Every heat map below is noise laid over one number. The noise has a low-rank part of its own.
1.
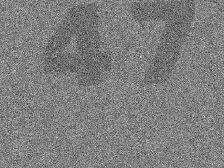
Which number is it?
47
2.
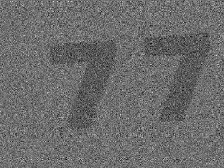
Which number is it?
77
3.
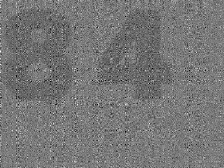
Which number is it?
84
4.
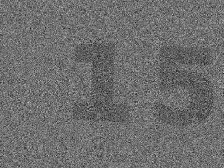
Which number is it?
15
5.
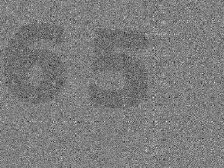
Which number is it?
65
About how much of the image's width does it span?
two thirds
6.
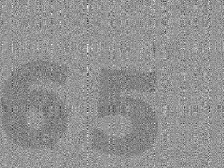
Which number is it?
65
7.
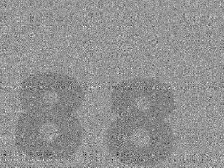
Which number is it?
88
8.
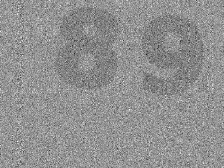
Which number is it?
89
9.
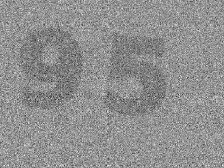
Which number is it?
95
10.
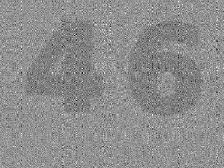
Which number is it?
46
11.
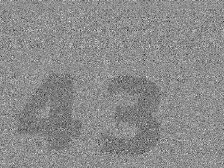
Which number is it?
43
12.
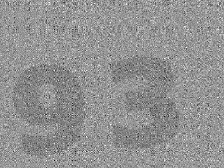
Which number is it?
93
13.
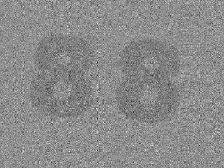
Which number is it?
88
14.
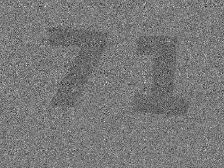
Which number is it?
71
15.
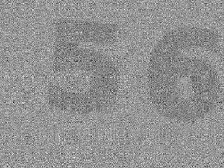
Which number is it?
56
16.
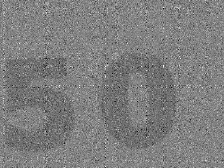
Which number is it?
50
